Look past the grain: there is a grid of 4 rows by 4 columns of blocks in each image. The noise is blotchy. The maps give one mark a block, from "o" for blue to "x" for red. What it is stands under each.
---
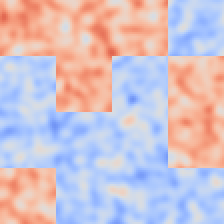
xxxo
oxox
ooox
xooo
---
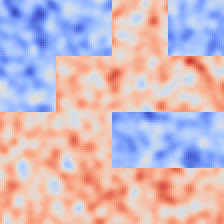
ooxo
oxxx
xxoo
xxxx
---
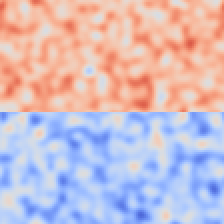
xxxx
xxxx
oooo
oooo
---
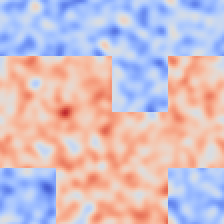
oooo
xxox
xxxx
oxxo
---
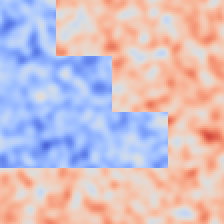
oxxx
ooxx
ooox
xxxx
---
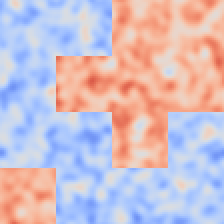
ooxx
oxxx
ooxo
xooo
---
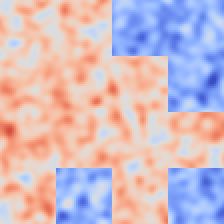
xxoo
xxxo
xxxx
xoxo
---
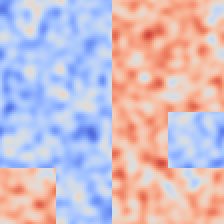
ooxx
ooxx
ooxo
xoxx
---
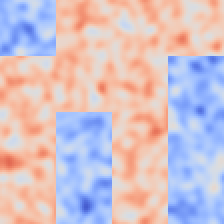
oxxx
xxxo
xoxo
xoxo
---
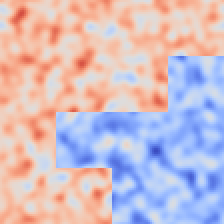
xxxx
xxxo
xooo
xxoo
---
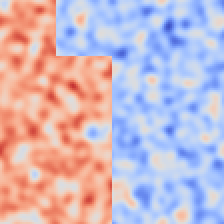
xooo
xxoo
xxoo
xxoo
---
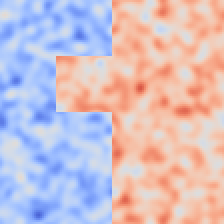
ooxx
oxxx
ooxx
ooxx
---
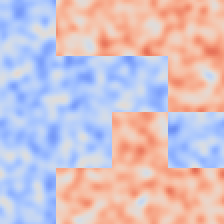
oxxx
ooox
ooxo
oxxx
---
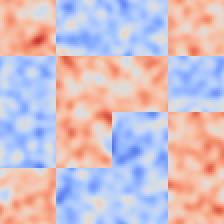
xoox
oxxo
oxox
xoox
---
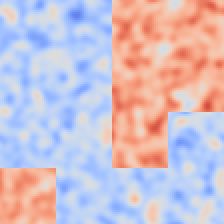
ooxx
ooxx
ooxo
xooo
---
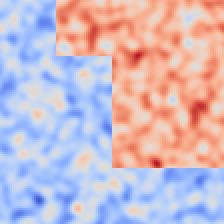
oxxx
ooxx
ooxx
oooo
